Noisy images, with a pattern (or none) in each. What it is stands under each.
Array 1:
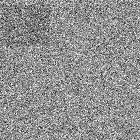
one block
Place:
top left
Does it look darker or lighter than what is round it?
darker
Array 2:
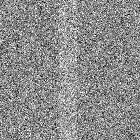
one band of columns
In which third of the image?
middle
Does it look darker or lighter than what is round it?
lighter
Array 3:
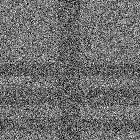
bands of rows crossing bands of columns
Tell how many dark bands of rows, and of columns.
3 and 1
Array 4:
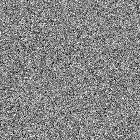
only noise
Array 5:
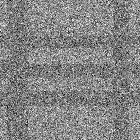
bands of rows crossing bands of columns
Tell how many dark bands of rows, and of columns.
3 and 2
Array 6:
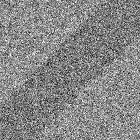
a diagonal band
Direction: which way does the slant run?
bottom left to top right
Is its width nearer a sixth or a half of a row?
a half
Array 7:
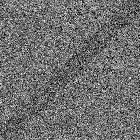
a diagonal band
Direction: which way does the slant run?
bottom left to top right
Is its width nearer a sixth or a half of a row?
a sixth
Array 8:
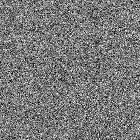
only noise
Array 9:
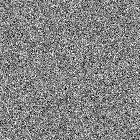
only noise
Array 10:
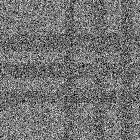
bands of rows crossing bands of columns
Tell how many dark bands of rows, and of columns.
3 and 3
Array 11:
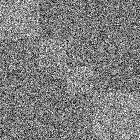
blocks along the diagonal
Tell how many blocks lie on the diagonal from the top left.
4
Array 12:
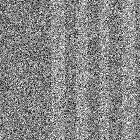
bands of columns
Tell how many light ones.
4
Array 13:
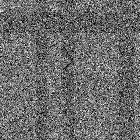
bands of rows crossing bands of columns
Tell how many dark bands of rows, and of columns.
1 and 3
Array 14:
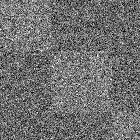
blocks along the diagonal
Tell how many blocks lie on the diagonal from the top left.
3
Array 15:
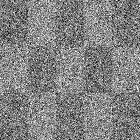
a checkerboard
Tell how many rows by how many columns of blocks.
3 by 5
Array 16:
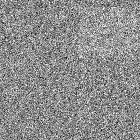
one block
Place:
top right
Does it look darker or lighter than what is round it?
lighter
